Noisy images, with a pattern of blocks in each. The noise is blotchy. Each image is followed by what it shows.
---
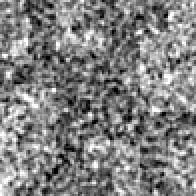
the same after a half turn
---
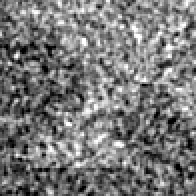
no symmetry
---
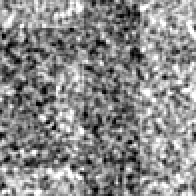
top and bottom mirror each other
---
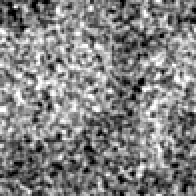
no symmetry
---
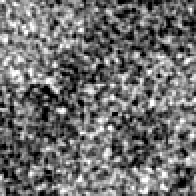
mirrored about the diagonal from the top left
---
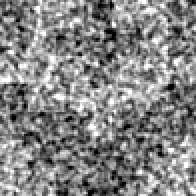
left and right mirror each other
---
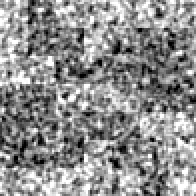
the same after a half turn
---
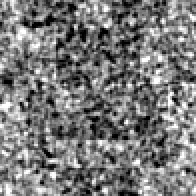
left and right mirror each other
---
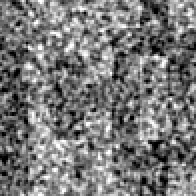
top and bottom mirror each other
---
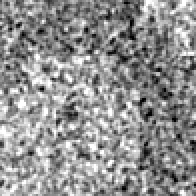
mirrored about the diagonal from the bottom left
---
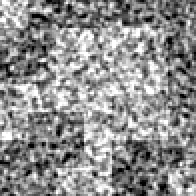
mirrored about the diagonal from the bottom left
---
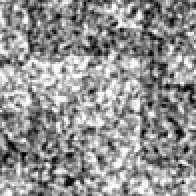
mirrored about the diagonal from the bottom left
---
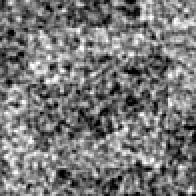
the same after a half turn
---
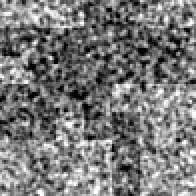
no symmetry
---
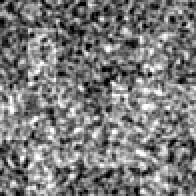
left and right mirror each other
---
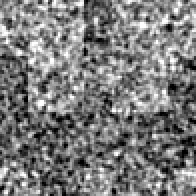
left and right mirror each other
